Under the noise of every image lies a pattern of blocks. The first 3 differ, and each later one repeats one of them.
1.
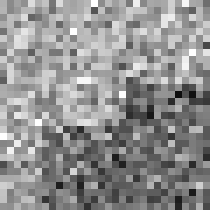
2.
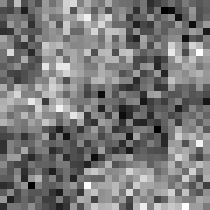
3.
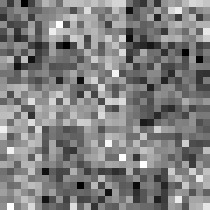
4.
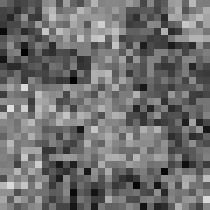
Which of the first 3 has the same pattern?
3
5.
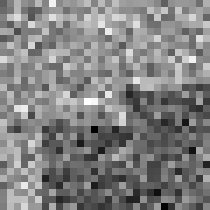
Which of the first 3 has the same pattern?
1
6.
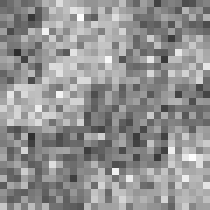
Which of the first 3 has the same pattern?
2
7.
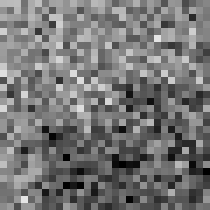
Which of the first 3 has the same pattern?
1
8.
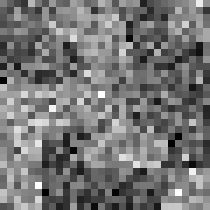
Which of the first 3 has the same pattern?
3
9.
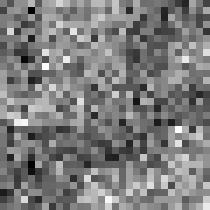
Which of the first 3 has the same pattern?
2
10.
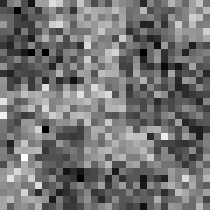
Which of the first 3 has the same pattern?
3
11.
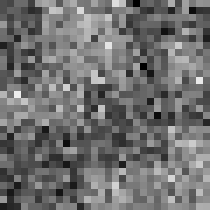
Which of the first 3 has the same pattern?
2
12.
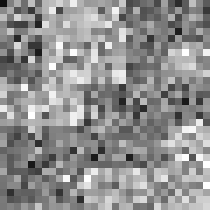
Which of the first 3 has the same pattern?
2
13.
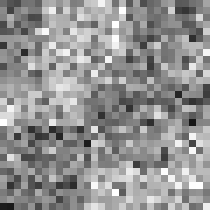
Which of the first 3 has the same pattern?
2
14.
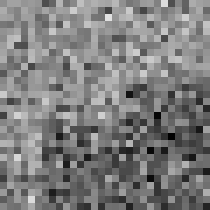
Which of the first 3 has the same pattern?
1
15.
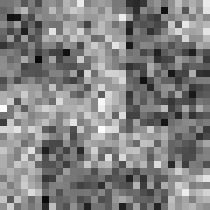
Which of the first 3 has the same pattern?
3
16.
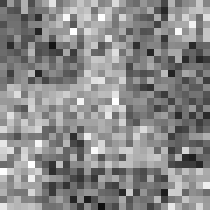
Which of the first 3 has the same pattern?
3
